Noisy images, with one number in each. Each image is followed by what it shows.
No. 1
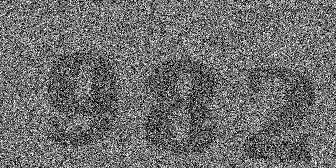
982
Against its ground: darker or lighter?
darker
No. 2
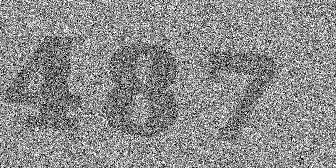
487
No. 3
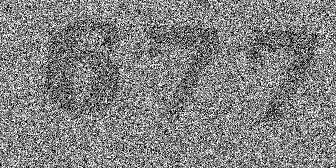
677
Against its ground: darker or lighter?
darker
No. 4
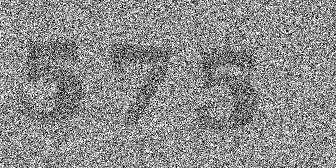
575
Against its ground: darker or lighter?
darker
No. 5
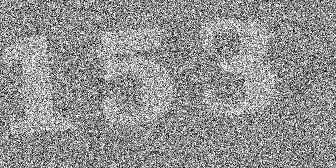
153
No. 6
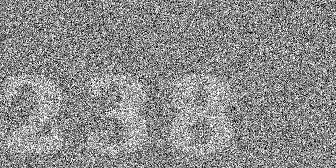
238
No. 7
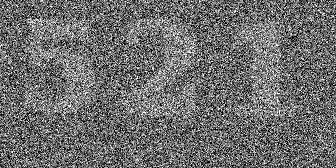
521
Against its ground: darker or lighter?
lighter
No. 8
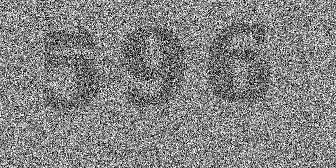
596
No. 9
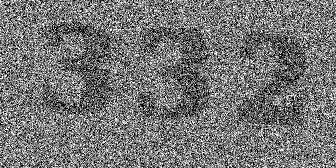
332
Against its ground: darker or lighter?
darker
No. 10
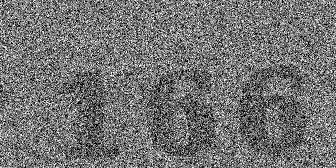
166
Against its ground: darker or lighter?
darker
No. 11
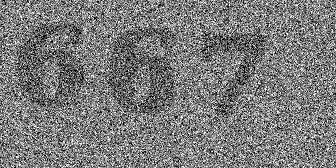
667
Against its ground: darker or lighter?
darker
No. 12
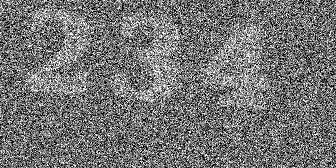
234
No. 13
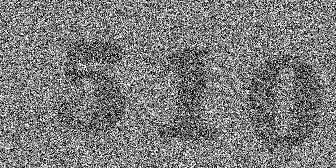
510
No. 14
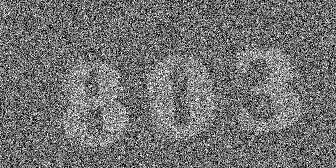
803
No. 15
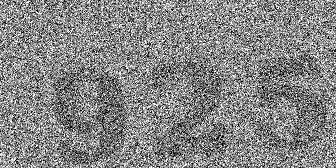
925
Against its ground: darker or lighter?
darker
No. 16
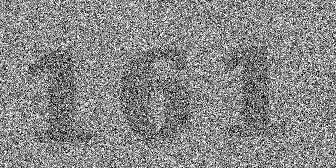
161
